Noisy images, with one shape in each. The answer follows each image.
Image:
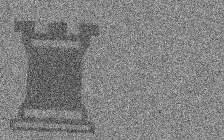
chess rook
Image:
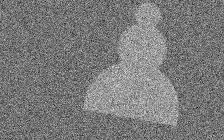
chess pawn
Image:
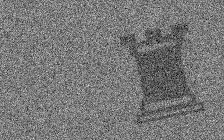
chess rook
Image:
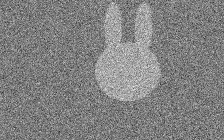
rabbit's head
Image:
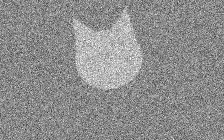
cat's head
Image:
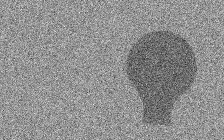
light bulb
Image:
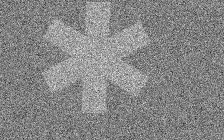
asterisk
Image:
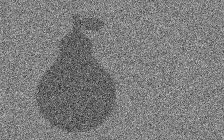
pear
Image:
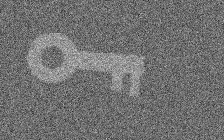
key
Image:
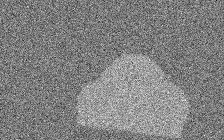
cloud
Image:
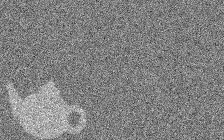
teapot
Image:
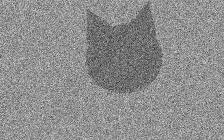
cat's head
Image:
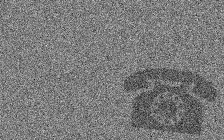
telephone
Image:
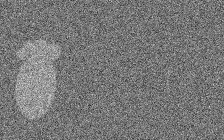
footprint
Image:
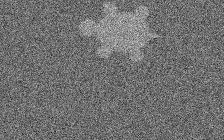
turtle
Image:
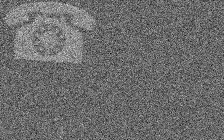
telephone
